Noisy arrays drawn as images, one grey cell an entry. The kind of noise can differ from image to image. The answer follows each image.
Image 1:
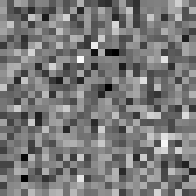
independent entries
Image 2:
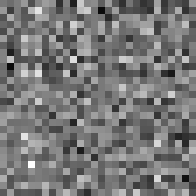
low rank plus noise
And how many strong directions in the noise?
one
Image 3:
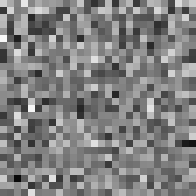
low rank plus noise
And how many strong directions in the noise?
three or four
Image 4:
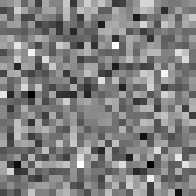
independent entries
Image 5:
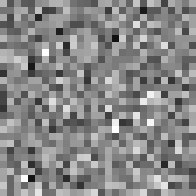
independent entries
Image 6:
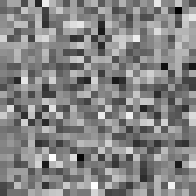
low rank plus noise
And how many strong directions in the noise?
five to eight
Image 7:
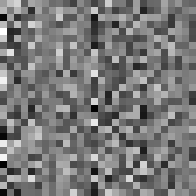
columns of uneven size
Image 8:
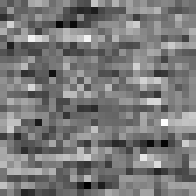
streaked along the rows
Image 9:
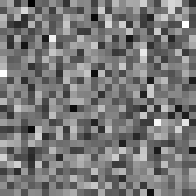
low rank plus noise
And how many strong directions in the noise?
five to eight
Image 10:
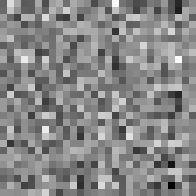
low rank plus noise
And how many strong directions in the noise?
two
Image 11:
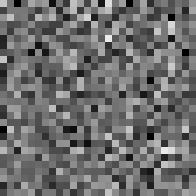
low rank plus noise
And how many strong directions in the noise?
five to eight
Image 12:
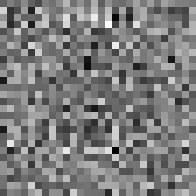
low rank plus noise
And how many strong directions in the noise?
one
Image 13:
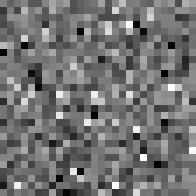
heavy tails
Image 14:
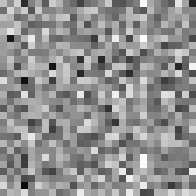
low rank plus noise
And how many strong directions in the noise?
three or four
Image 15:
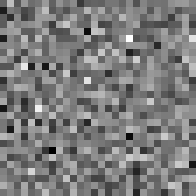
independent entries
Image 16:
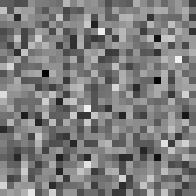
independent entries
